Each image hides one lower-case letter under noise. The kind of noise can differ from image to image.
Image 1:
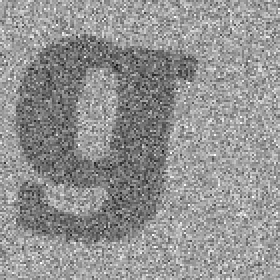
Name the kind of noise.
low rank plus noise
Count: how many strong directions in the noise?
one
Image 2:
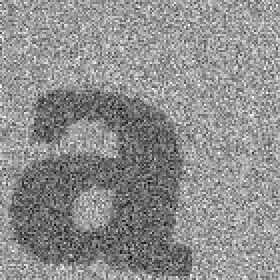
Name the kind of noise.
low rank plus noise
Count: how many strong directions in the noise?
three or four
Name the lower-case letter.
a
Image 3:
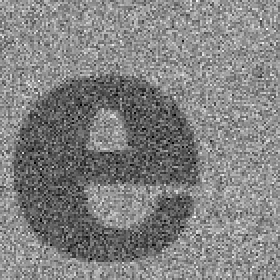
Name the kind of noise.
low rank plus noise
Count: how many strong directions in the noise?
five to eight
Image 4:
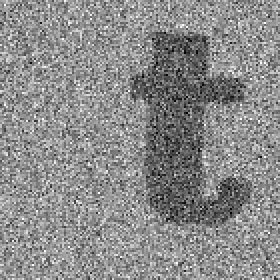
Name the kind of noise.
independent entries
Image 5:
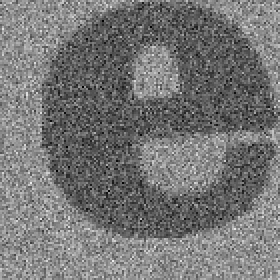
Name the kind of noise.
low rank plus noise
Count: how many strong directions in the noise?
three or four
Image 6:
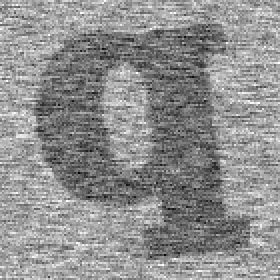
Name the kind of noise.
streaked along the rows
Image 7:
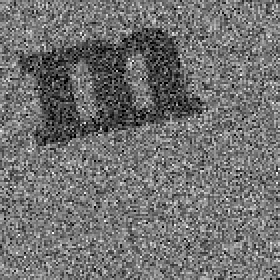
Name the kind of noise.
low rank plus noise
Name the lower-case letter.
m
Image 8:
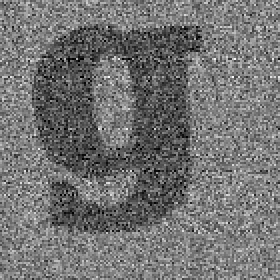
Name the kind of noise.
rows of uneven size
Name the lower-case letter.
g
